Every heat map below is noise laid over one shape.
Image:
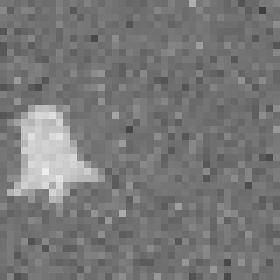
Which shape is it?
bell
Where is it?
middle left
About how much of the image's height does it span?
a third
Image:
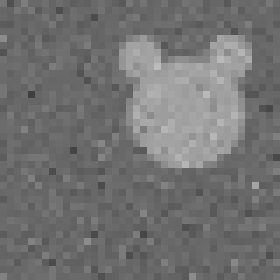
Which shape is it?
bear's head
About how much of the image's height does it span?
half
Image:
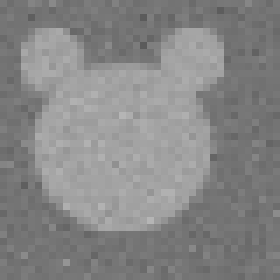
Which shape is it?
bear's head
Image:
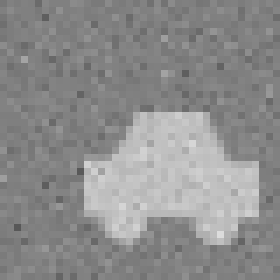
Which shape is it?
car
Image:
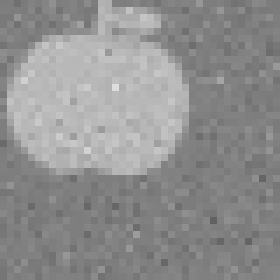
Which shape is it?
apple
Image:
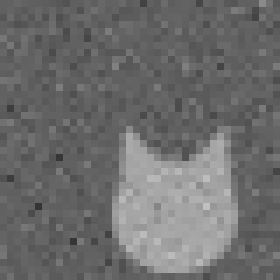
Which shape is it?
cat's head
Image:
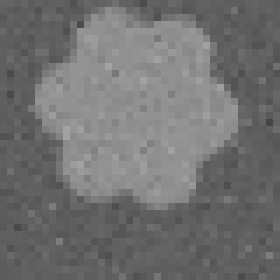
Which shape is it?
flower
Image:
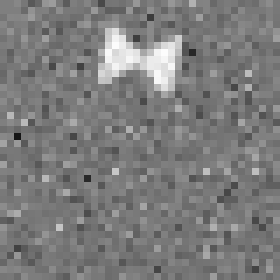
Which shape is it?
bow tie
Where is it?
top middle
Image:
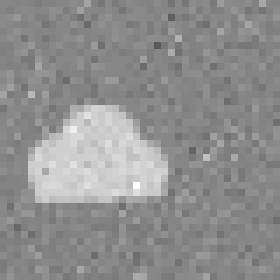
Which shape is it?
cloud
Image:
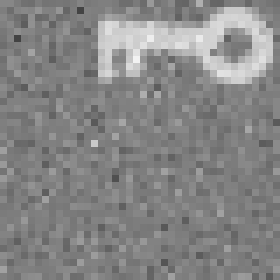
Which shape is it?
key
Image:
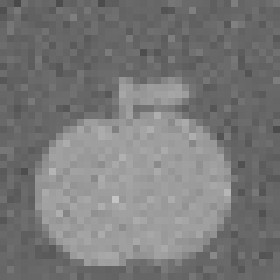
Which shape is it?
apple
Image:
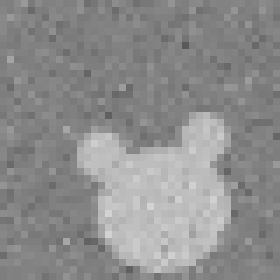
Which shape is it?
bear's head
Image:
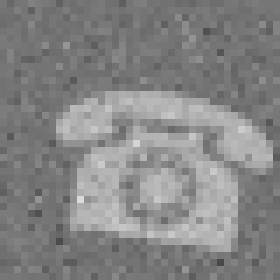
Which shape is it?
telephone
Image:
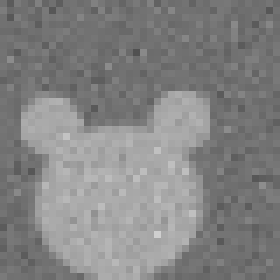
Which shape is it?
bear's head
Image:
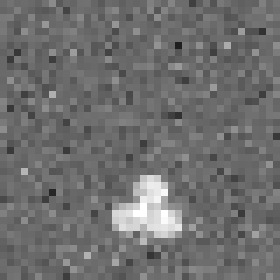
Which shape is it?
club
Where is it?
bottom middle
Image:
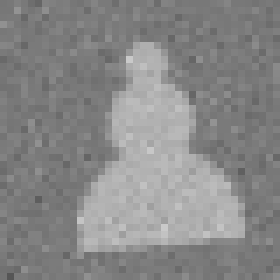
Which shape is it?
chess pawn
